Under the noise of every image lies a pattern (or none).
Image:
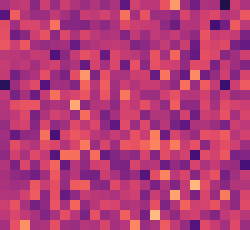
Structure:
only noise
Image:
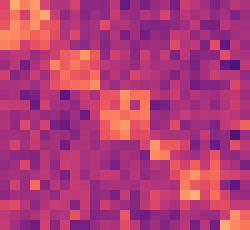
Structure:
blocks along the diagonal
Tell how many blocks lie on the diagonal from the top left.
6
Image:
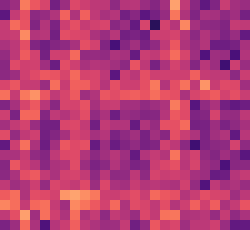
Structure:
bands of rows crossing bands of columns
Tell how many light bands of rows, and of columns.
2 and 3
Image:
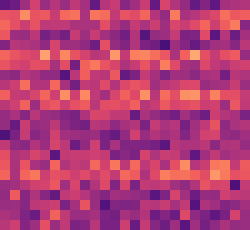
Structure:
bands of rows
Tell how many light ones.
4
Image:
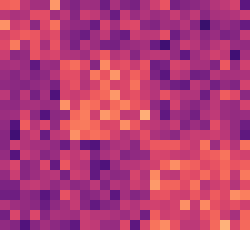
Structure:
blocks along the diagonal
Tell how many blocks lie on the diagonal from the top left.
3
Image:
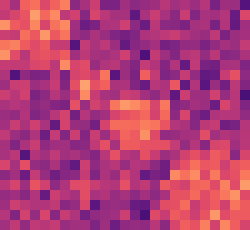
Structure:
blocks along the diagonal
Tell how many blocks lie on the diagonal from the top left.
4
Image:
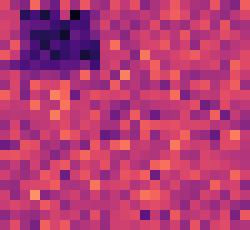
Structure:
one block
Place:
top left
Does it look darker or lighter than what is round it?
darker
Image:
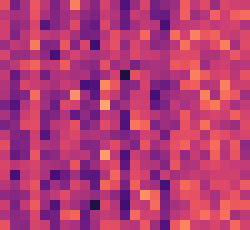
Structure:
bands of columns
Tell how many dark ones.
5
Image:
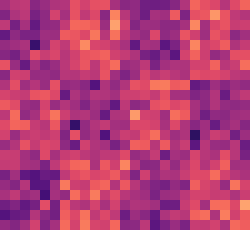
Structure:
a checkerboard
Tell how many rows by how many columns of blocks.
3 by 4
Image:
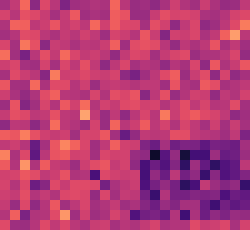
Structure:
one block
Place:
bottom right
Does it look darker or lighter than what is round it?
darker
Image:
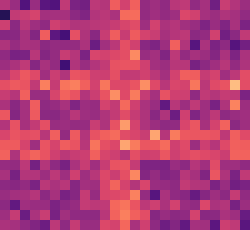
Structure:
bands of rows crossing bands of columns
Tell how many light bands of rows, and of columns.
2 and 1
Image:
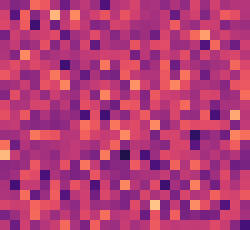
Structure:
only noise
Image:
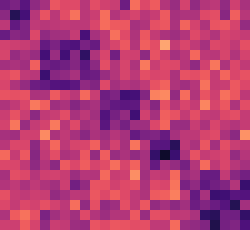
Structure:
blocks along the diagonal
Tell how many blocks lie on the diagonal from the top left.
5
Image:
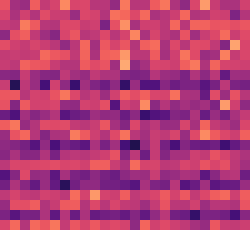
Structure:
bands of rows
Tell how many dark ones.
5
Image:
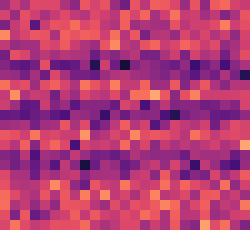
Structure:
bands of rows
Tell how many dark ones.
3
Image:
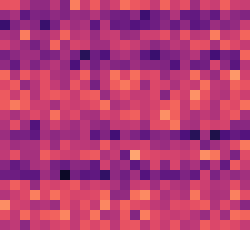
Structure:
bands of rows
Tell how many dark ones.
4
